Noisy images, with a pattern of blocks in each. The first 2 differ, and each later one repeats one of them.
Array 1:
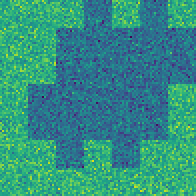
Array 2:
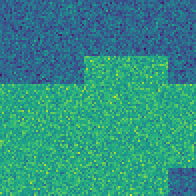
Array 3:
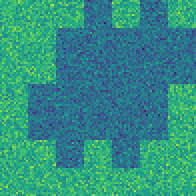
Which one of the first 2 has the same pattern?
1
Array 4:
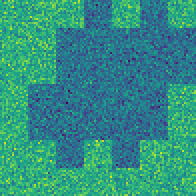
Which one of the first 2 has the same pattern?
1
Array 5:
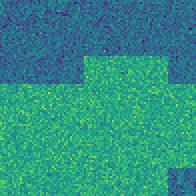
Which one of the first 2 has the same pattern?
2
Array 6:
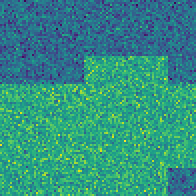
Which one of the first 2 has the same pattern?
2
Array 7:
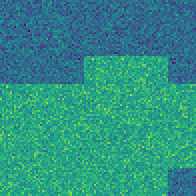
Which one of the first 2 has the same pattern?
2
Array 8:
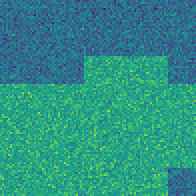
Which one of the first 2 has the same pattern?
2
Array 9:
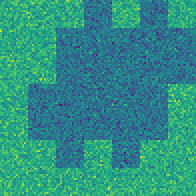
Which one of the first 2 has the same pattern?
1
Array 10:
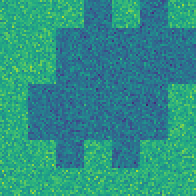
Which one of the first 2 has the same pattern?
1
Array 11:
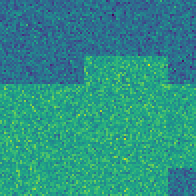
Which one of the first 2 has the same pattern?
2
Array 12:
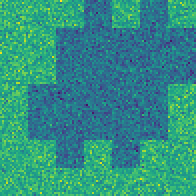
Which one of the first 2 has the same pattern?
1
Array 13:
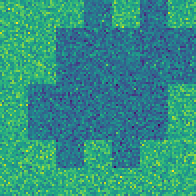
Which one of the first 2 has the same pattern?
1
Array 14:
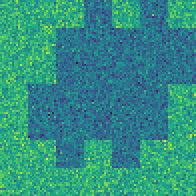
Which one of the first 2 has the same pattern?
1
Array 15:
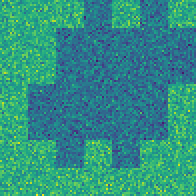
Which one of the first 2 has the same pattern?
1
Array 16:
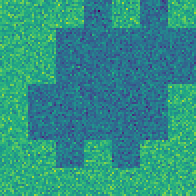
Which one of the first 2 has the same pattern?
1
